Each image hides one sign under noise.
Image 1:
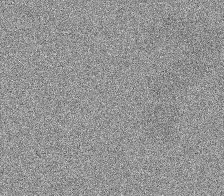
question mark
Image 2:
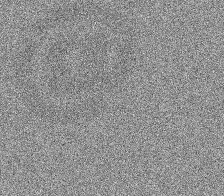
at sign
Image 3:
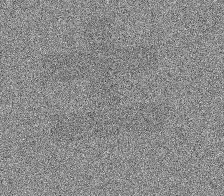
plus-minus sign
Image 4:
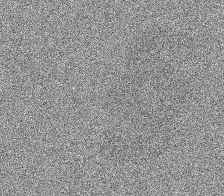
section sign
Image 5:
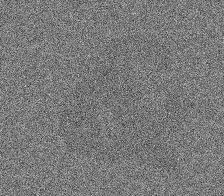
ampersand
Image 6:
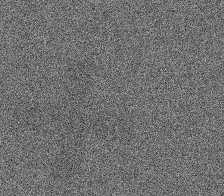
plus sign
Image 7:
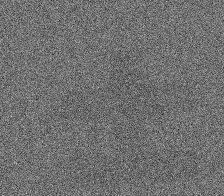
plus-minus sign
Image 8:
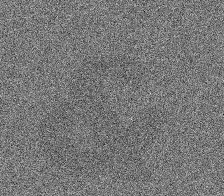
ampersand
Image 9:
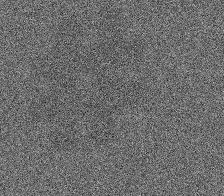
hash sign
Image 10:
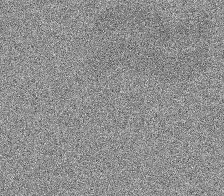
approximately sign
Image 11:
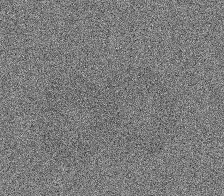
infinity sign
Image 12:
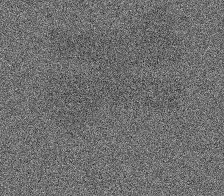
not-equal sign
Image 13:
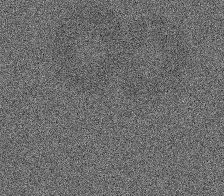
infinity sign
